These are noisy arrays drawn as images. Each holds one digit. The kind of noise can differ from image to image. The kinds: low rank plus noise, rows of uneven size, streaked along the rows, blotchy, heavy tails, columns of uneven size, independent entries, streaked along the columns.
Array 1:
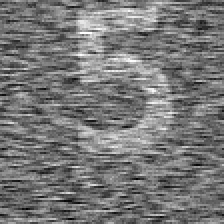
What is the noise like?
streaked along the rows
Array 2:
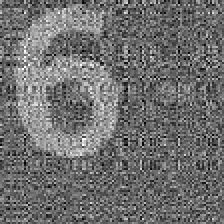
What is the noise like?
low rank plus noise
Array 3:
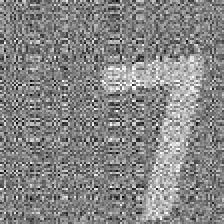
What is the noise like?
low rank plus noise
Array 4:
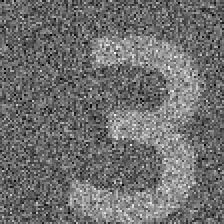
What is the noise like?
independent entries
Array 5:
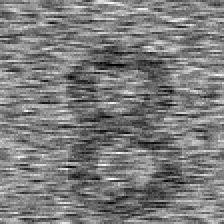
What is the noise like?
streaked along the rows
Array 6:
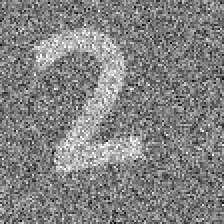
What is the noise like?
independent entries
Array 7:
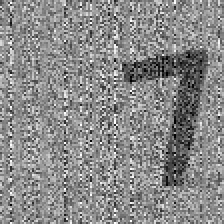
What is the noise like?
columns of uneven size
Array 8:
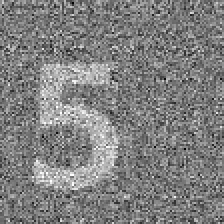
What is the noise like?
low rank plus noise
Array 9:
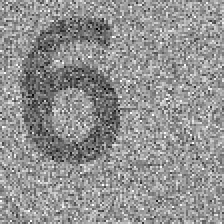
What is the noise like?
independent entries
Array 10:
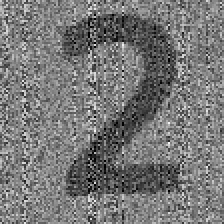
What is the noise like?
columns of uneven size
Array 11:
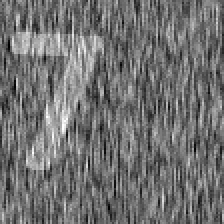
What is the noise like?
streaked along the columns
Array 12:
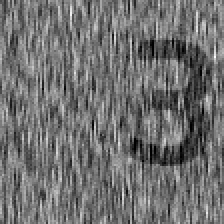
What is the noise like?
streaked along the columns
